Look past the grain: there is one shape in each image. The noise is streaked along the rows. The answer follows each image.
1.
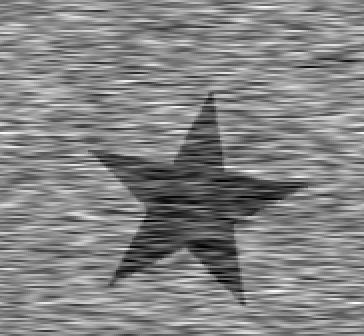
star
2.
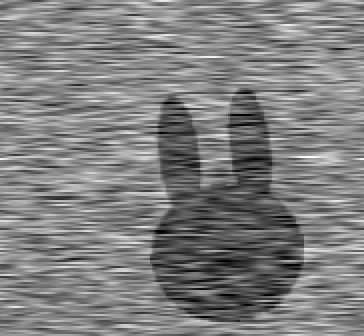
rabbit's head
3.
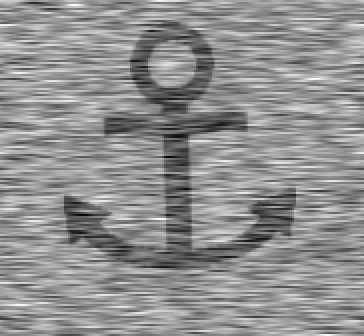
anchor
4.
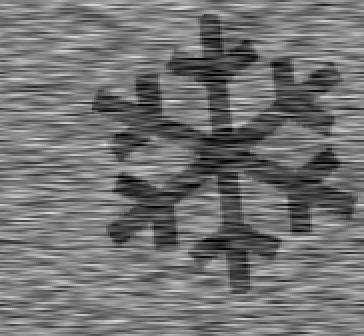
snowflake
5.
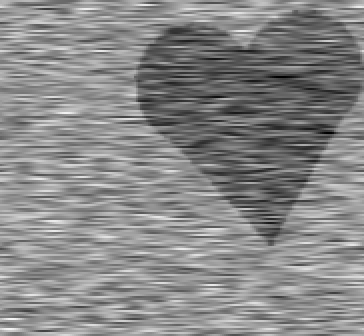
heart
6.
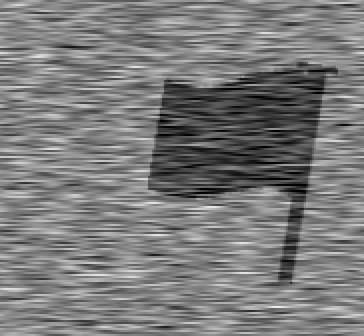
flag
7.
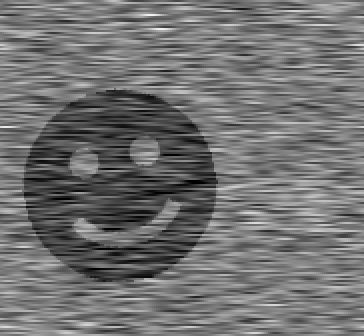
smiling face
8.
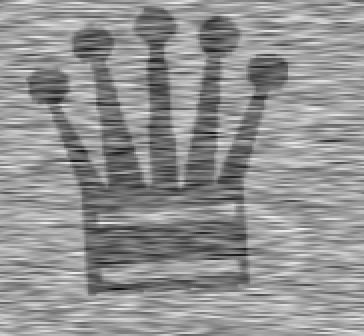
chess queen
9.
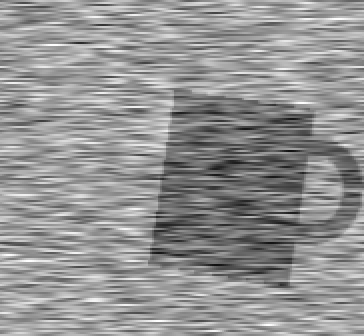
cup
